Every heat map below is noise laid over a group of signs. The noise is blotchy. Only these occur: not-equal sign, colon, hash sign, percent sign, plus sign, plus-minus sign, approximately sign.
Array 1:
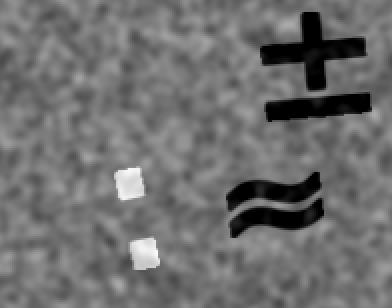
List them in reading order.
top right: dark plus-minus sign; bottom left: light colon; bottom right: dark approximately sign
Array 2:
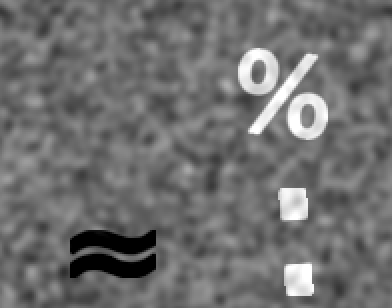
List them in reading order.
top right: light percent sign; bottom left: dark approximately sign; bottom right: light colon
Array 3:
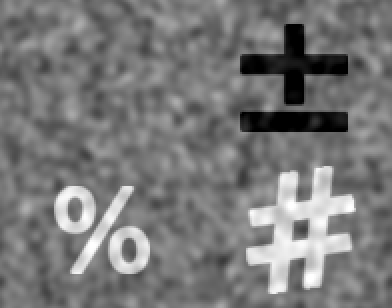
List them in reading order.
top right: dark plus-minus sign; bottom left: light percent sign; bottom right: light hash sign
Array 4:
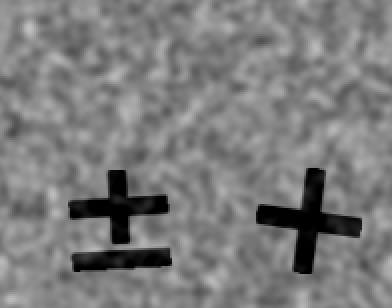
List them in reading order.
bottom left: dark plus-minus sign; bottom right: dark plus sign
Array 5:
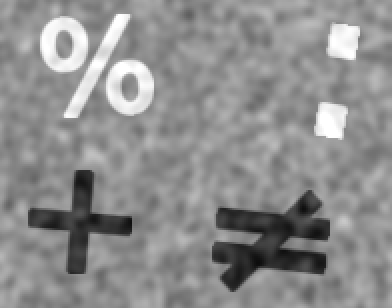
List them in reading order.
top left: light percent sign; top right: light colon; bottom left: dark plus sign; bottom right: dark not-equal sign
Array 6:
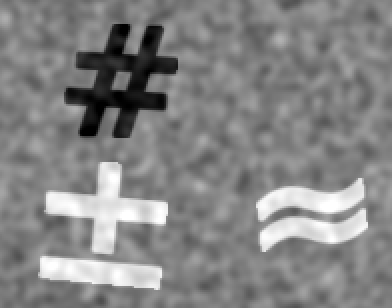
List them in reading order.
top left: dark hash sign; bottom left: light plus-minus sign; bottom right: light approximately sign
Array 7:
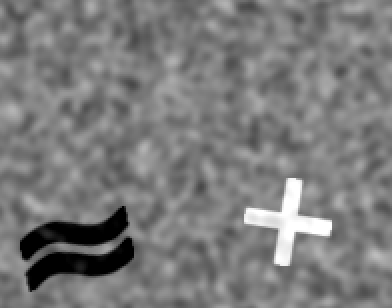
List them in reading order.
bottom left: dark approximately sign; bottom right: light plus sign
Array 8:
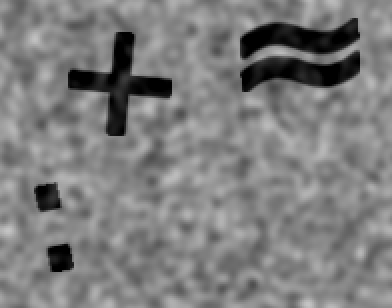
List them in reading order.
top left: dark plus sign; top right: dark approximately sign; bottom left: dark colon
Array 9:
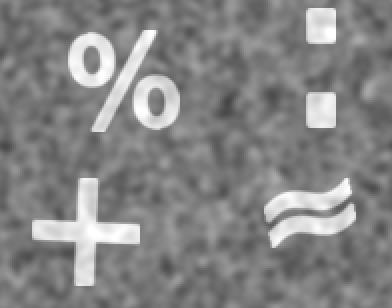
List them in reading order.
top left: light percent sign; top right: light colon; bottom left: light plus sign; bottom right: light approximately sign
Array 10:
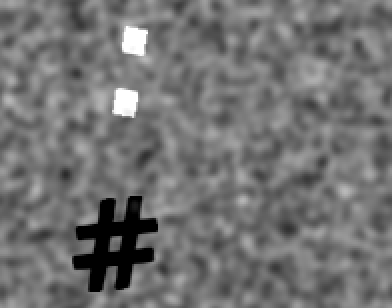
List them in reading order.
top left: light colon; bottom left: dark hash sign
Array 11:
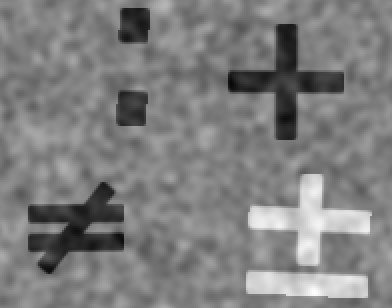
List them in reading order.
top left: dark colon; top right: dark plus sign; bottom left: dark not-equal sign; bottom right: light plus-minus sign
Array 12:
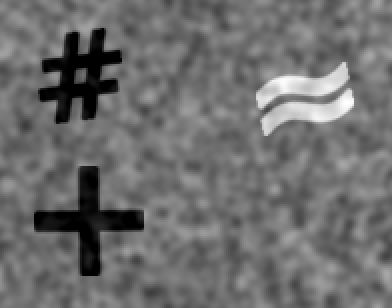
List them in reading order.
top left: dark hash sign; top right: light approximately sign; bottom left: dark plus sign
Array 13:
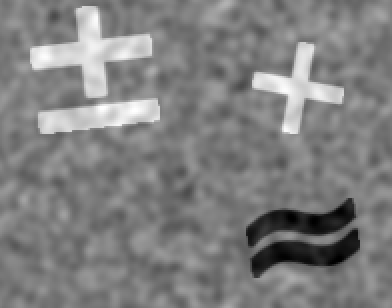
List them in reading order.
top left: light plus-minus sign; top right: light plus sign; bottom right: dark approximately sign
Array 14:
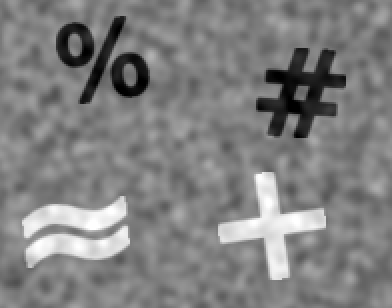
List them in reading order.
top left: dark percent sign; top right: dark hash sign; bottom left: light approximately sign; bottom right: light plus sign
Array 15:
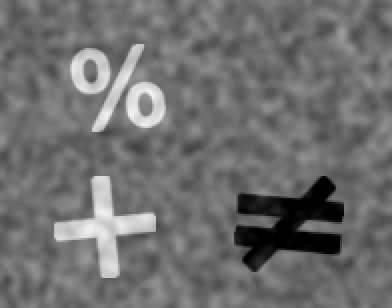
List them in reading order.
top left: light percent sign; bottom left: light plus sign; bottom right: dark not-equal sign
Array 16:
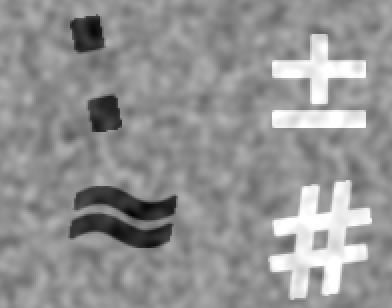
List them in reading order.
top left: dark colon; top right: light plus-minus sign; bottom left: dark approximately sign; bottom right: light hash sign
